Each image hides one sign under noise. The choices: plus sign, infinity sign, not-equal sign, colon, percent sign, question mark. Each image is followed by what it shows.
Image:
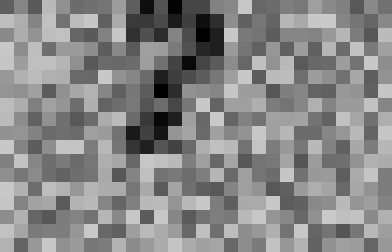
question mark
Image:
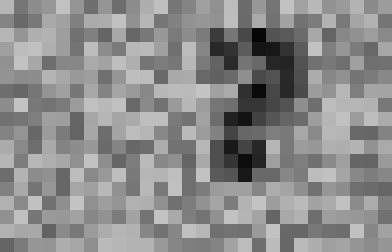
question mark
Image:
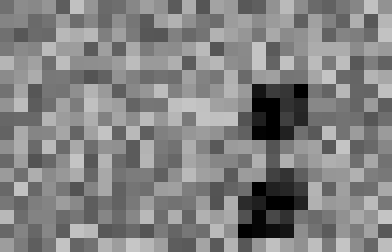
colon
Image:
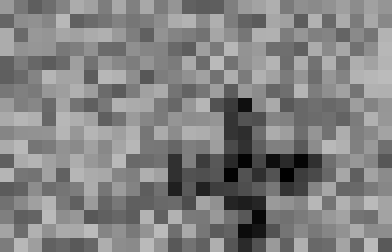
plus sign
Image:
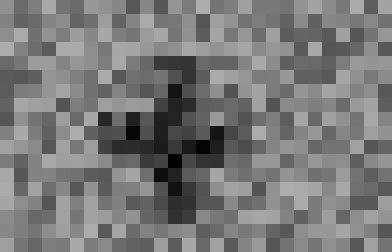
plus sign
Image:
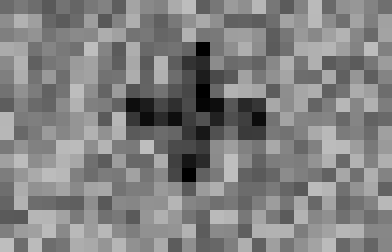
plus sign
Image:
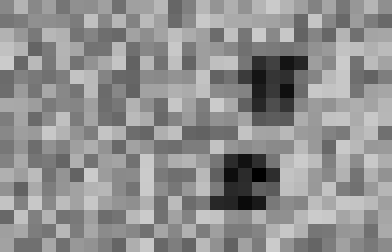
colon
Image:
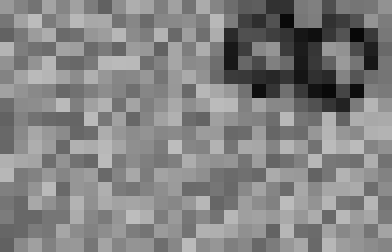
infinity sign
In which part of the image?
top right
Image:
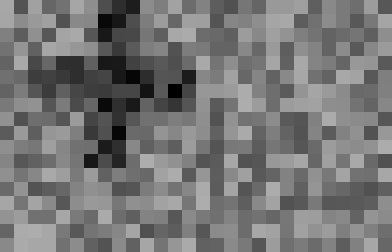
plus sign
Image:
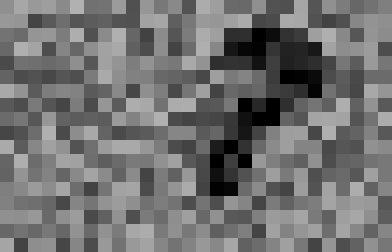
question mark
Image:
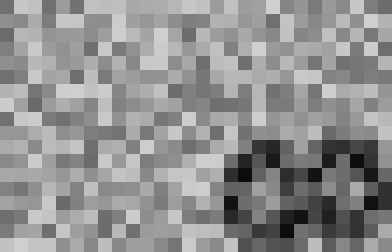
infinity sign
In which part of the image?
bottom right
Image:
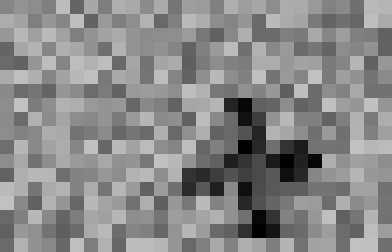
plus sign
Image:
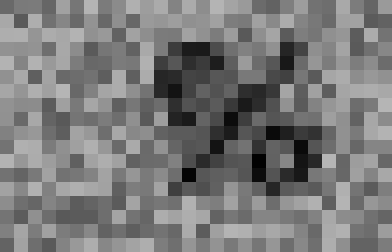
percent sign
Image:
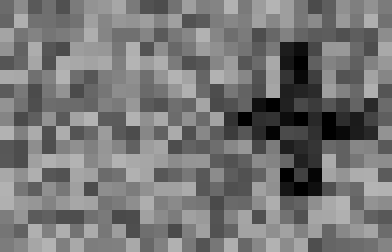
plus sign
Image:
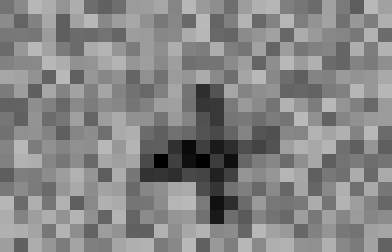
plus sign
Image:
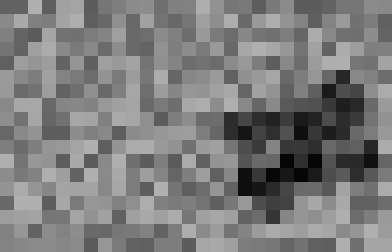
not-equal sign
